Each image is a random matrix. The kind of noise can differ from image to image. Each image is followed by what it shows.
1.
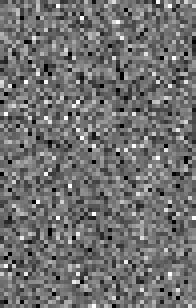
heavy tails
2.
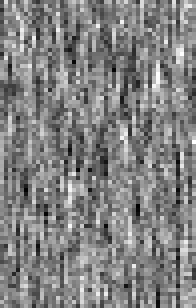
streaked along the columns
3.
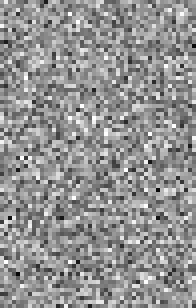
independent entries
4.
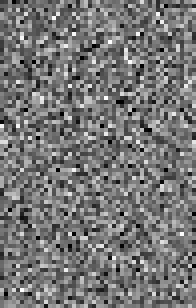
independent entries
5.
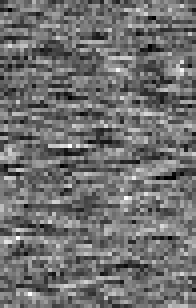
streaked along the rows
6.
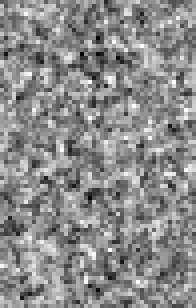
blotchy
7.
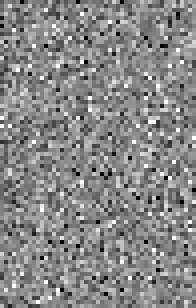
heavy tails
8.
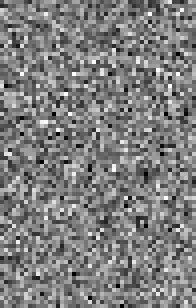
independent entries
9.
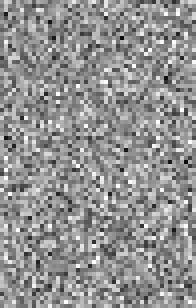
independent entries
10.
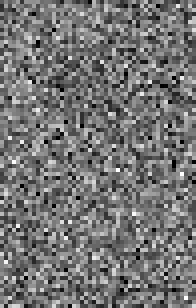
independent entries
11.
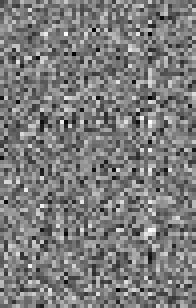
low rank plus noise
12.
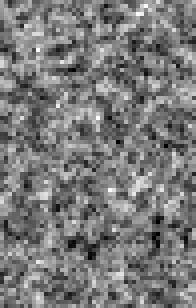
blotchy
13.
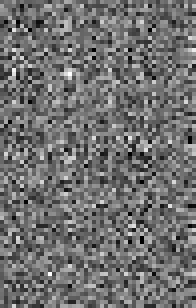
low rank plus noise
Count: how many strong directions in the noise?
three or four
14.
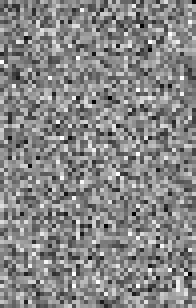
independent entries
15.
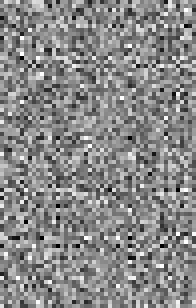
low rank plus noise
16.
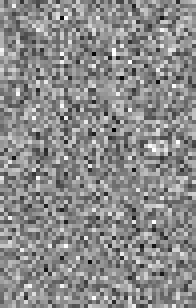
low rank plus noise
